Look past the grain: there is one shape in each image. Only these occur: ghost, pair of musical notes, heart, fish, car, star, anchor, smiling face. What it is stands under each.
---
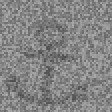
dark anchor
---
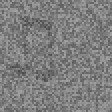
dark pair of musical notes
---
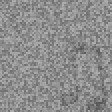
dark pair of musical notes
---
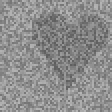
dark heart
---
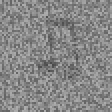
dark pair of musical notes
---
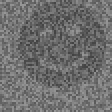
dark smiling face
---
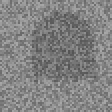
dark ghost
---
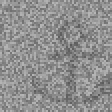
dark anchor
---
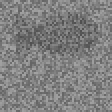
dark fish
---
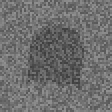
dark ghost
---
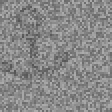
dark anchor
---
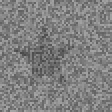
dark star
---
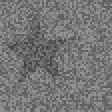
dark star
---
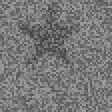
dark star
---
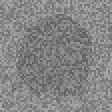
dark ghost
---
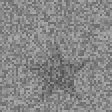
dark star
